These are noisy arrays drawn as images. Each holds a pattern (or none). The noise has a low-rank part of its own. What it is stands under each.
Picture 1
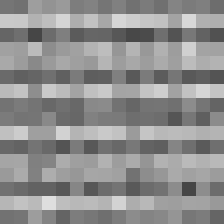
horizontal stripes
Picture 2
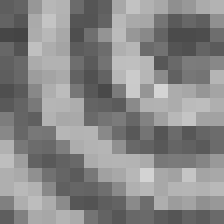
rings round one point
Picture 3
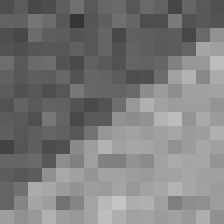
a sharp edge
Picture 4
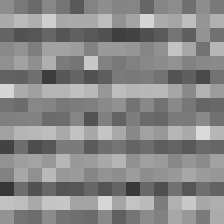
horizontal stripes
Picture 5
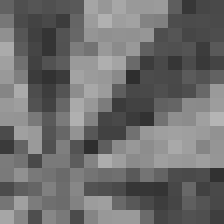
spokes from one point
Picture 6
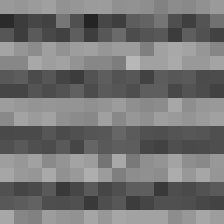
horizontal stripes
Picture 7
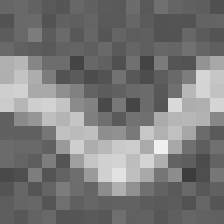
a wavy band
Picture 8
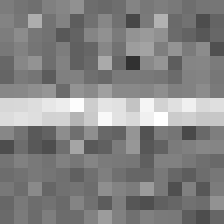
one horizontal stripe
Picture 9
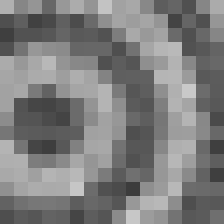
rings round one point
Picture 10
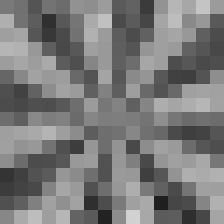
spokes from one point
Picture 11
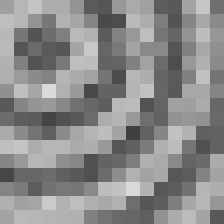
rings round one point
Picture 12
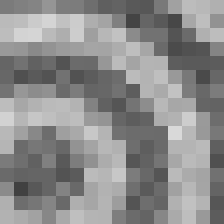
rings round one point
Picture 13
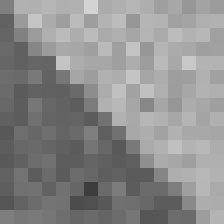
a sharp edge
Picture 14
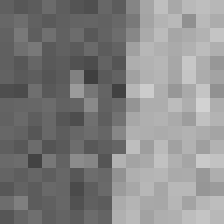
a sharp edge
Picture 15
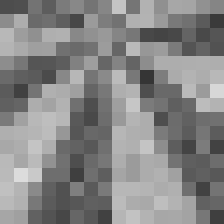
spokes from one point
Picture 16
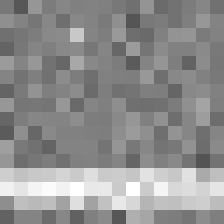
one horizontal stripe
